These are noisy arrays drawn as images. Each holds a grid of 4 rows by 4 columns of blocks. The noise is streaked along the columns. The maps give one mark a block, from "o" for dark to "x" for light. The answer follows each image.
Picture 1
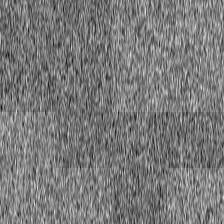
o o x x
o o x x
x o o o
x x o x
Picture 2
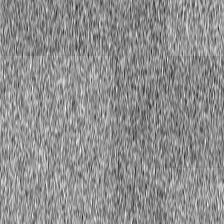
o o o x
x x o o
x x o o
x x o x
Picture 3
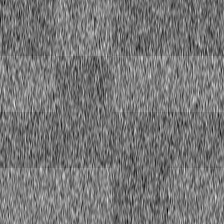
o x o o
x o x x
o o o o
x x o x
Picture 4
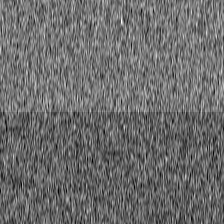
x x x x
x x x x
o o o o
o o o o
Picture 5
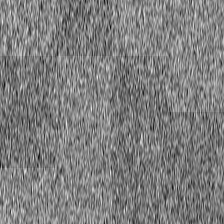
x o x x
o x o x
o x o o
x x o o
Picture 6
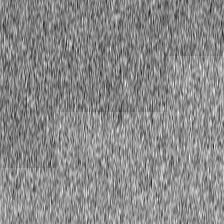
o o o o
o o o x
o x x x
x x x x
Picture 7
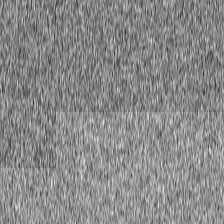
o o o o
o o o o
o x x x
x x x x
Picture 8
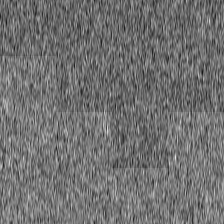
o o o o
x o o o
x x o x
x x x x
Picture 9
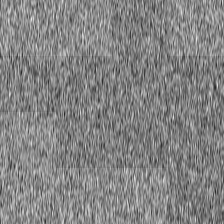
x x o x
o o o o
x o o o
x x x o
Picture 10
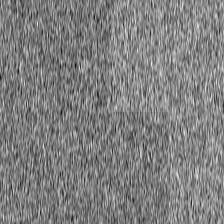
o o x x
o o x x
o o o x
o o o x
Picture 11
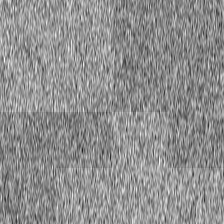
x x o o
x x o o
o o x o
o x x x
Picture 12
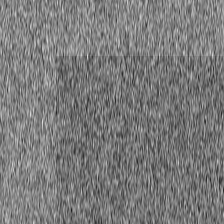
x x x x
x o o o
x o o o
x o o o
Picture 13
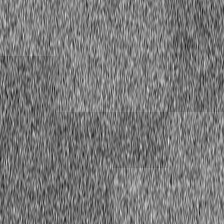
x x x o
o x x o
o o o x
o o x x
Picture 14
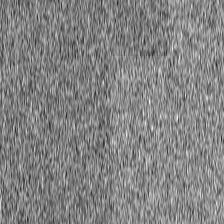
o o o x
o o x x
o o x x
o o x x
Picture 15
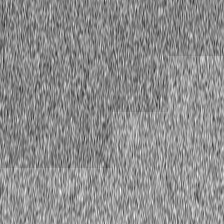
o o o o
o o o x
o o x x
x x x x
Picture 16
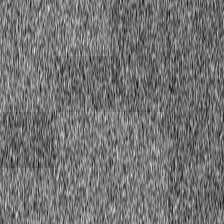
x x o o
x o o o
o x x o
x x x o
